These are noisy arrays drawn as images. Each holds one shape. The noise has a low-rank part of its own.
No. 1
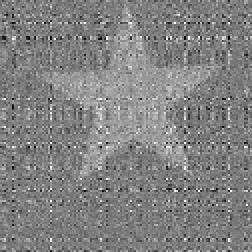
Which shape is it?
star
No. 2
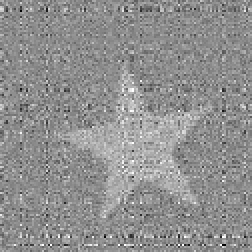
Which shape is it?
star
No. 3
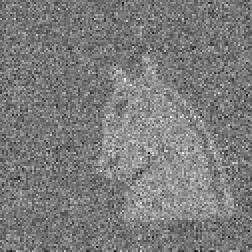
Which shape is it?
chess knight
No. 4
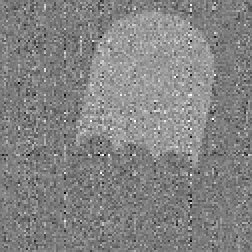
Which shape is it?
ghost
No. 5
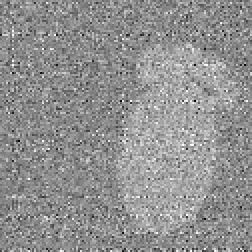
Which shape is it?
footprint
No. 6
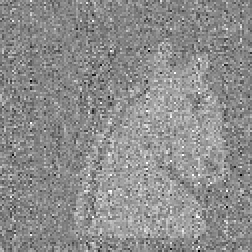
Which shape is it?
chess knight
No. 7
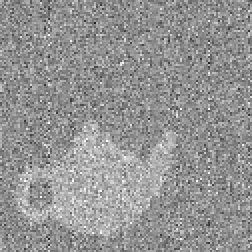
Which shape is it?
teapot
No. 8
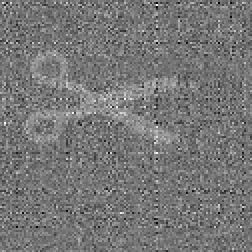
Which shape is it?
pair of scissors
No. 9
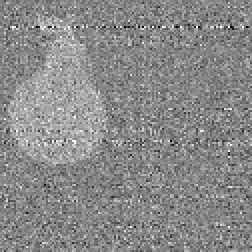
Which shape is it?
pear
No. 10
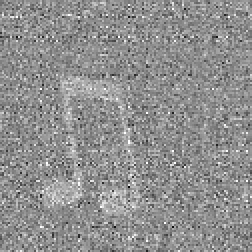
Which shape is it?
pair of musical notes
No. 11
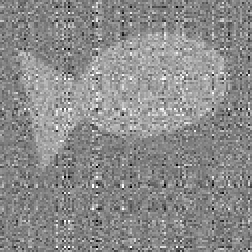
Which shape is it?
fish
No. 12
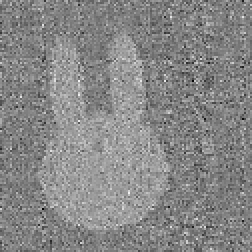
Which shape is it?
rabbit's head
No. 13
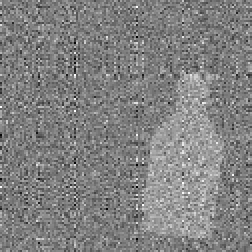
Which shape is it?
bottle
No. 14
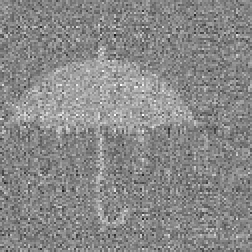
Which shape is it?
umbrella
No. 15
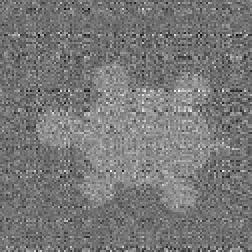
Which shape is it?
turtle
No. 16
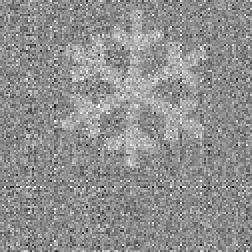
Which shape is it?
snowflake
